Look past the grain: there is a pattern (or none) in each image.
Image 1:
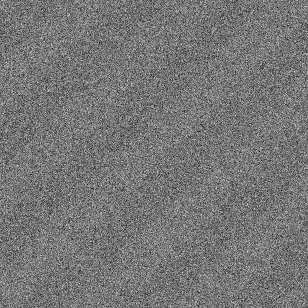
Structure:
diagonal stripes
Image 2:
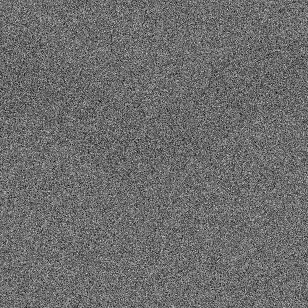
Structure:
a wavy band
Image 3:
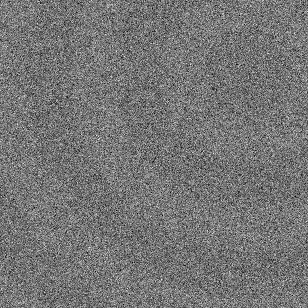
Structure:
rings round one point
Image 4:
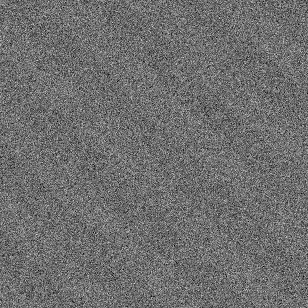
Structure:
diagonal stripes
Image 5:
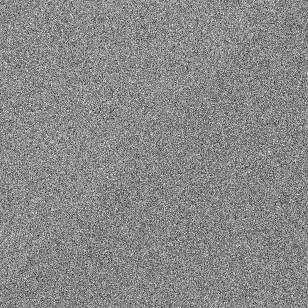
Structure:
a sharp edge
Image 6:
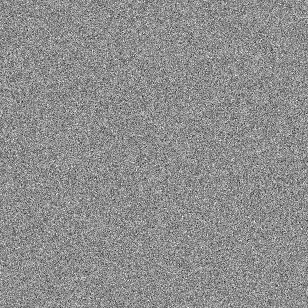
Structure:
only noise
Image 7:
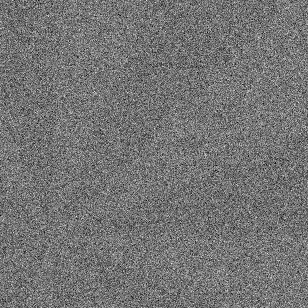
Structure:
spokes from one point
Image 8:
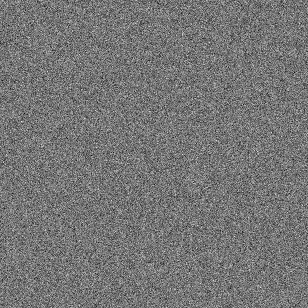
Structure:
only noise
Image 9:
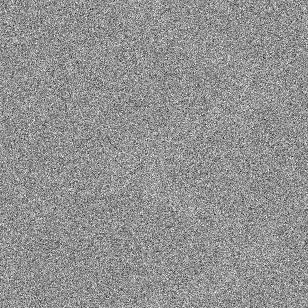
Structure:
a wavy band
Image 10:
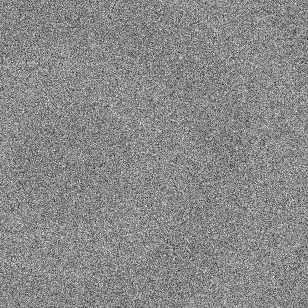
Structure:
rings round one point
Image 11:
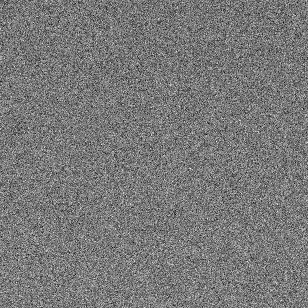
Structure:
a smooth slope
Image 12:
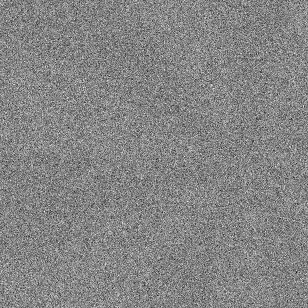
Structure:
spokes from one point
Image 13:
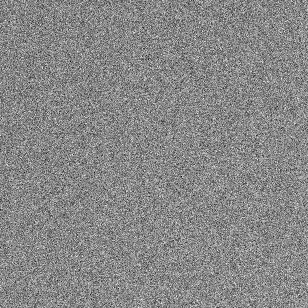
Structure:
a smooth slope
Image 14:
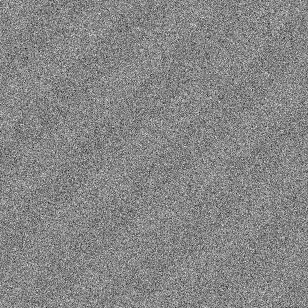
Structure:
diagonal stripes
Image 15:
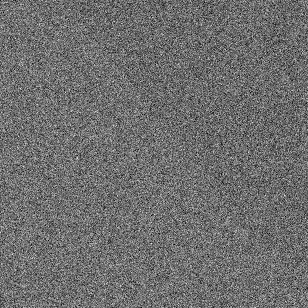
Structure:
a sharp edge
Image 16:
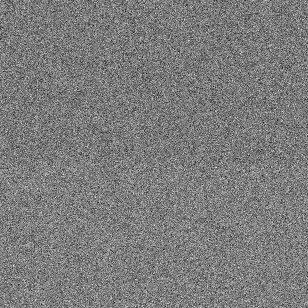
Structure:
a sharp edge
